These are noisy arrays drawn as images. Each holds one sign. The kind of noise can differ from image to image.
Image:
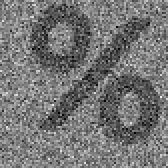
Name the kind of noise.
independent entries
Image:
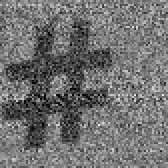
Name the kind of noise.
rows of uneven size
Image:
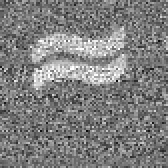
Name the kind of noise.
rows of uneven size
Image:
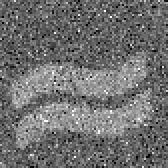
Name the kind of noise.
heavy tails
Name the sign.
approximately sign
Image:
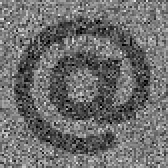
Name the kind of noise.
low rank plus noise
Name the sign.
at sign
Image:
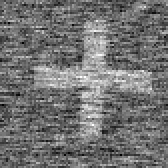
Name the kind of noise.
streaked along the rows
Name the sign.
plus sign
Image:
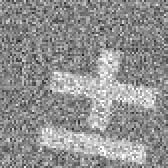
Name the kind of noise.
low rank plus noise
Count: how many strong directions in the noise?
two
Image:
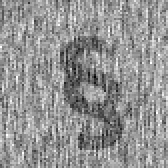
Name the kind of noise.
streaked along the columns
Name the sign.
section sign
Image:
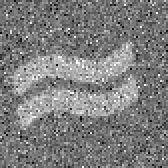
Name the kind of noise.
heavy tails
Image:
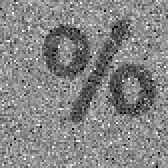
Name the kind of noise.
heavy tails
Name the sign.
percent sign
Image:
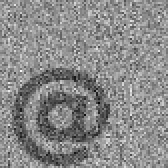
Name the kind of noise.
columns of uneven size
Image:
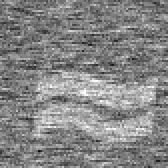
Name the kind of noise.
streaked along the rows
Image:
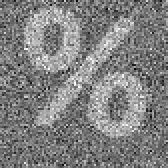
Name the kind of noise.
low rank plus noise
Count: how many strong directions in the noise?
five to eight
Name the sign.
percent sign
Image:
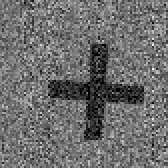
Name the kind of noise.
columns of uneven size
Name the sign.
plus sign
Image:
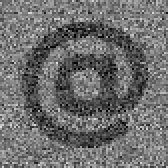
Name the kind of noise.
rows of uneven size
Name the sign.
at sign
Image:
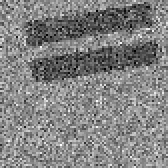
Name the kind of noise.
low rank plus noise
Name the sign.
equals sign
